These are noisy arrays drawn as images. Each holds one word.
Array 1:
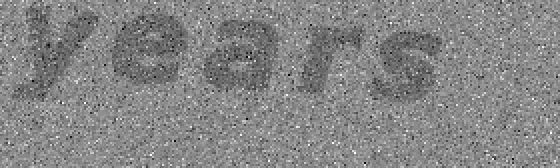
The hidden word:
years
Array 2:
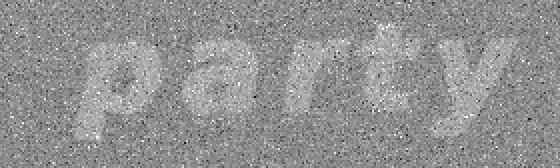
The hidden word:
party
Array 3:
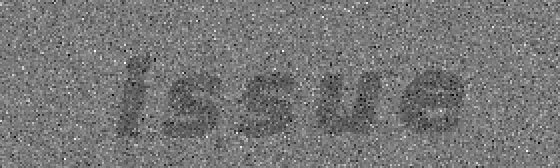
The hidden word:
issue
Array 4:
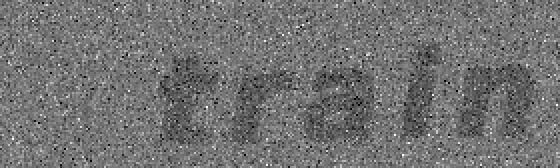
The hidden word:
train
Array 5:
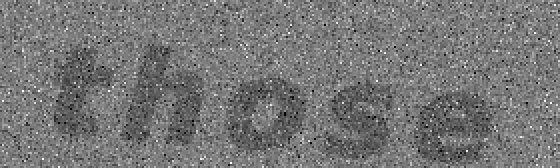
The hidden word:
those
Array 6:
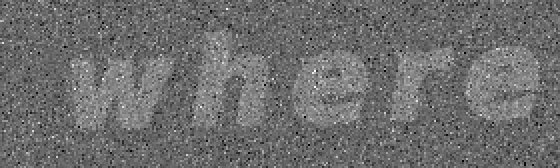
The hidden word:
where
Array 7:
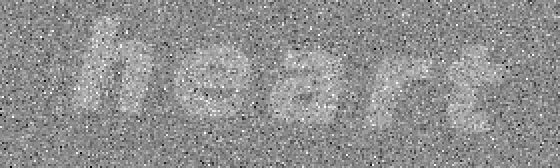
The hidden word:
heart
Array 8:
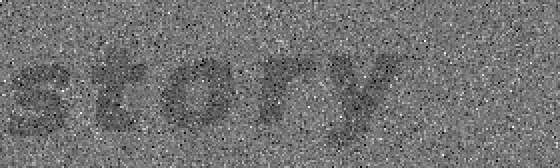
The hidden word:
story
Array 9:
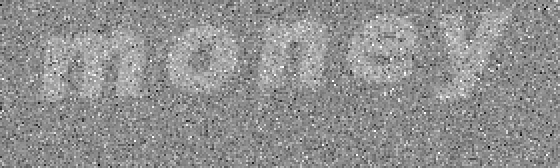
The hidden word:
money
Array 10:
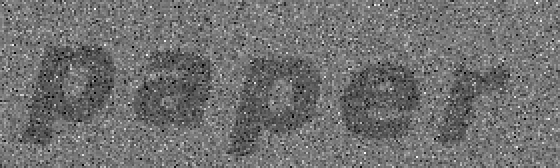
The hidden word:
paper
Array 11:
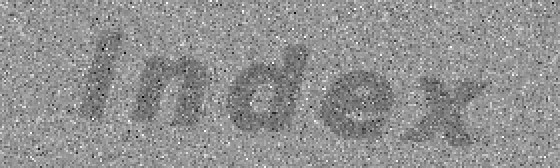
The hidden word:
index
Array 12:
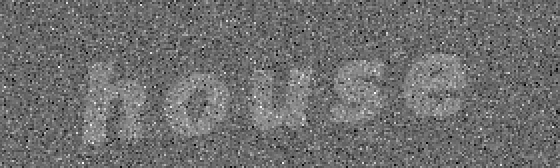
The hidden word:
house
